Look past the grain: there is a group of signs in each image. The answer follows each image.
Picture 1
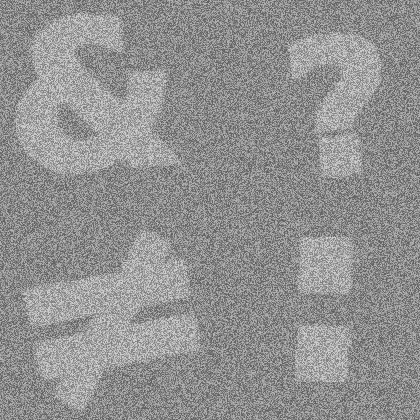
top left: ampersand; top right: question mark; bottom left: not-equal sign; bottom right: colon
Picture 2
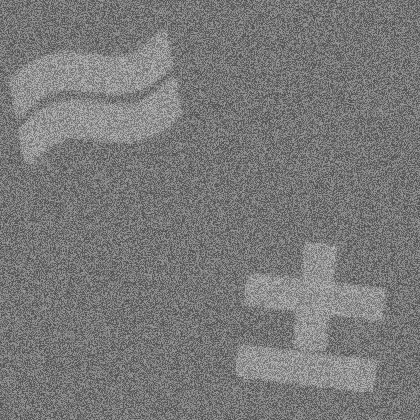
top left: approximately sign; bottom right: plus-minus sign
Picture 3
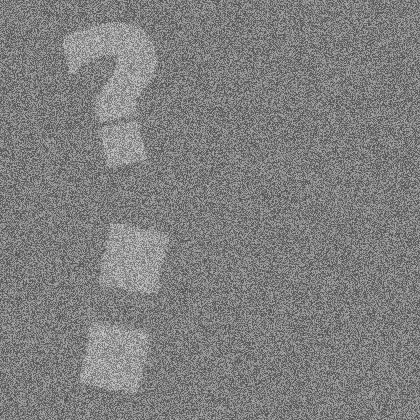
top left: question mark; bottom left: colon
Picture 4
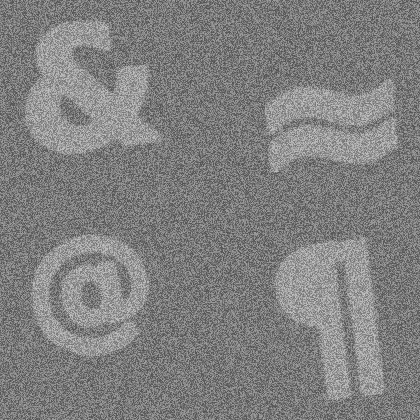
top left: ampersand; top right: approximately sign; bottom left: at sign; bottom right: pilcrow
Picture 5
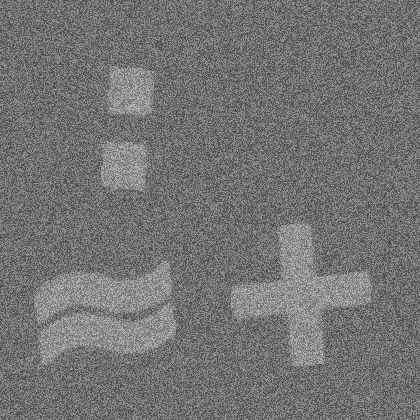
top left: colon; bottom left: approximately sign; bottom right: plus sign
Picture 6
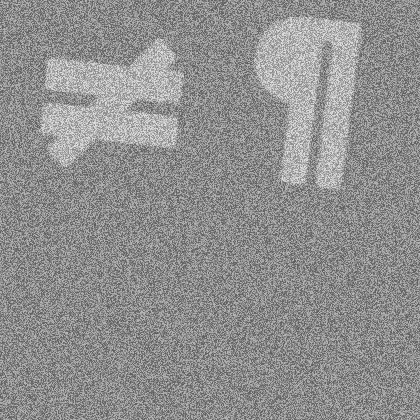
top left: not-equal sign; top right: pilcrow
